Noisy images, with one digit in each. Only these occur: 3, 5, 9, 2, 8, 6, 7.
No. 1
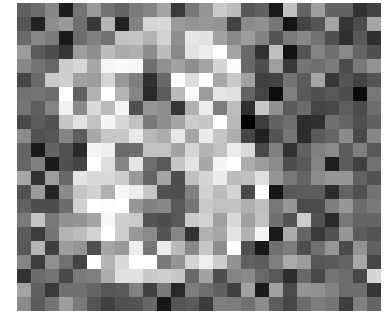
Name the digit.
8
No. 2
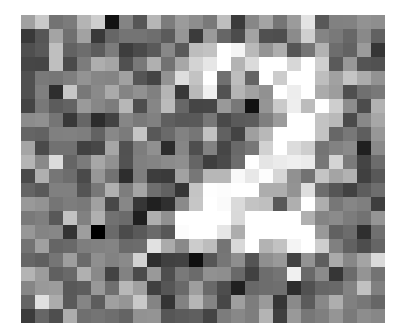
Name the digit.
2
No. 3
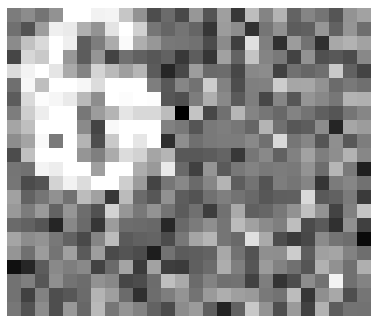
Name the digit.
6
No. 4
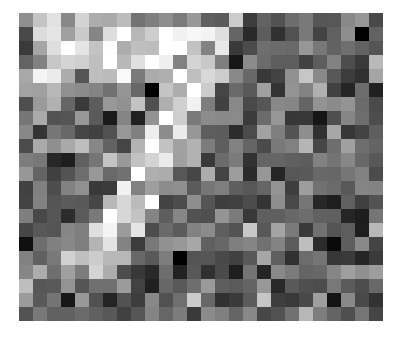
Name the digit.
7
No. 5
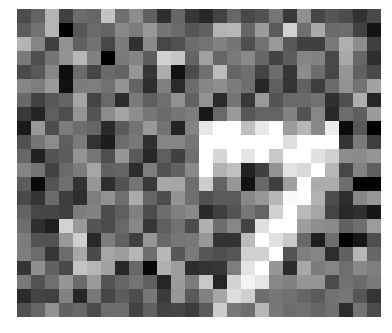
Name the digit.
7
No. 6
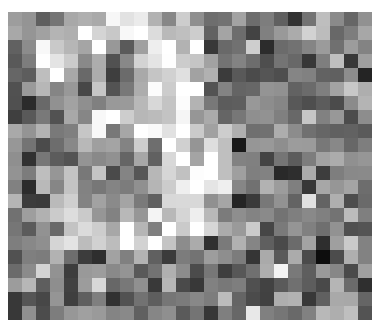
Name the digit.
3
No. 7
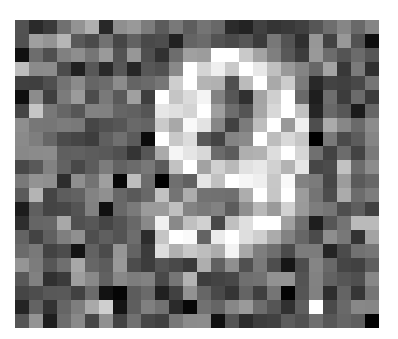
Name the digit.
9
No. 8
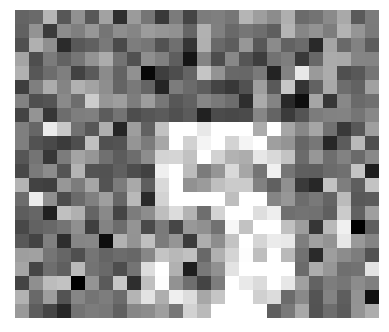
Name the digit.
5
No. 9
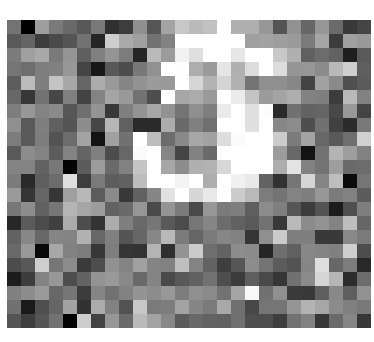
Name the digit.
5
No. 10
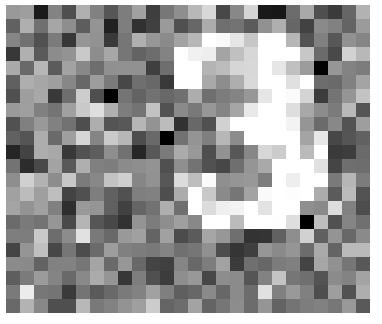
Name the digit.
3
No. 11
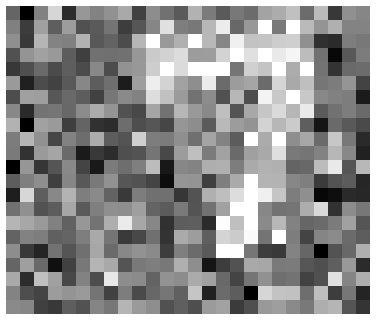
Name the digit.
7
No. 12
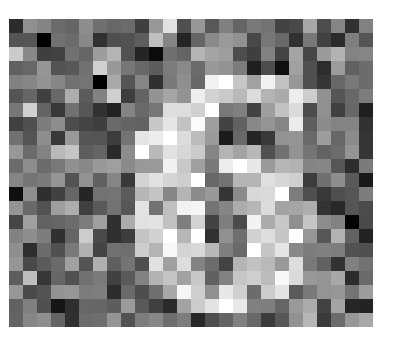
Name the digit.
6
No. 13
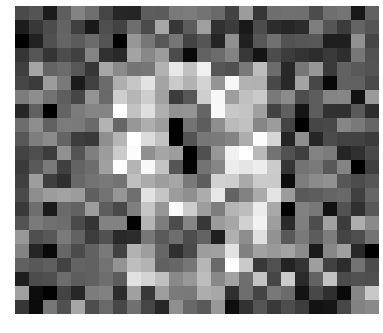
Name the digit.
9
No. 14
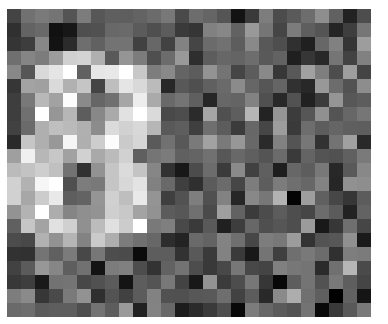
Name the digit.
8
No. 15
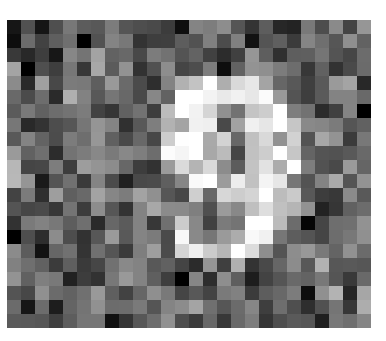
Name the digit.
9
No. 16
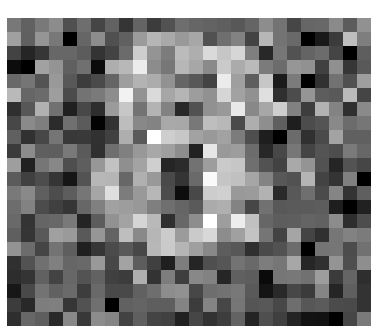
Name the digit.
8
